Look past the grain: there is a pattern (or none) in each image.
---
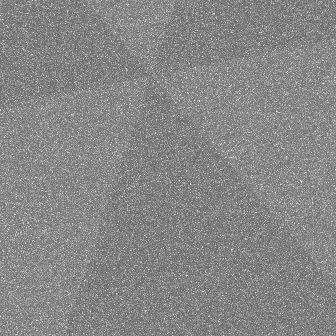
spokes from one point
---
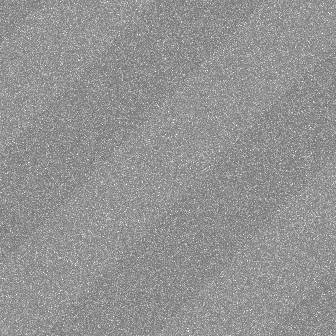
diagonal stripes
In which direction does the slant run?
bottom left to top right
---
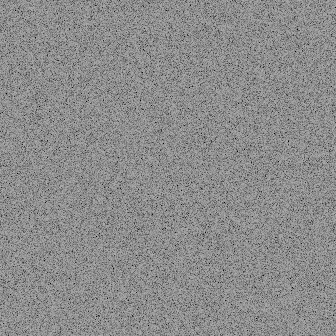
only noise
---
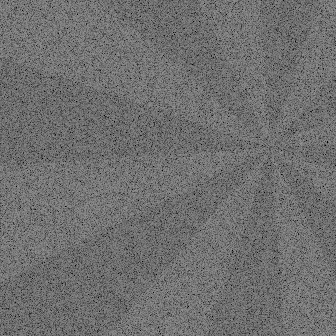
spokes from one point
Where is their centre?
middle right
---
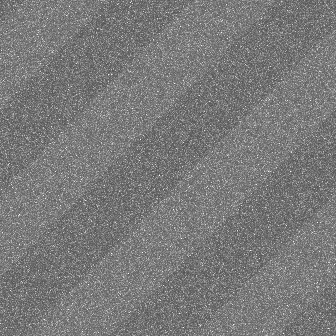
diagonal stripes
